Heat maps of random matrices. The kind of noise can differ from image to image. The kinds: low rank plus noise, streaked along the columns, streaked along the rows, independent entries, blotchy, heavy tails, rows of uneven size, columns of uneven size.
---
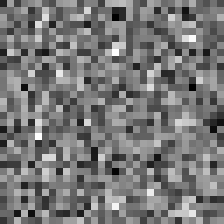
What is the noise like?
low rank plus noise
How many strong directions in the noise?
two
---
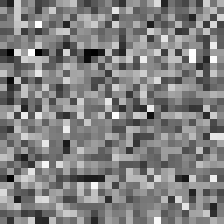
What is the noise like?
low rank plus noise
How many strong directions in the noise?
two
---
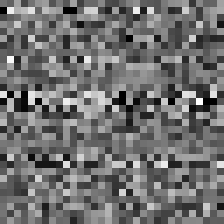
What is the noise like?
rows of uneven size
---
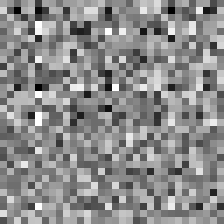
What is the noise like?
low rank plus noise
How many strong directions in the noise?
one
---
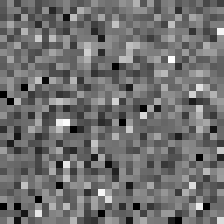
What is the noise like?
heavy tails
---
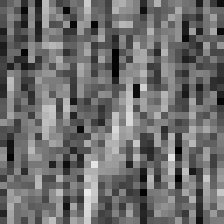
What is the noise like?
streaked along the columns
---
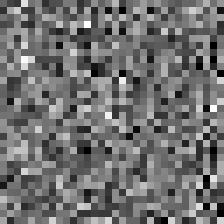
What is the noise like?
low rank plus noise
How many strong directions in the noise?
two
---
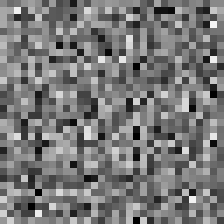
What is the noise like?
low rank plus noise
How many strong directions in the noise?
three or four
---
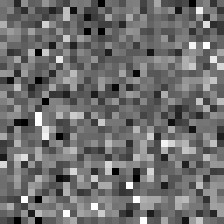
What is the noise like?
heavy tails
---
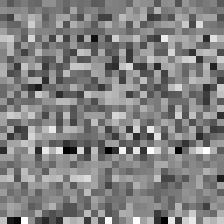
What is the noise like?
rows of uneven size
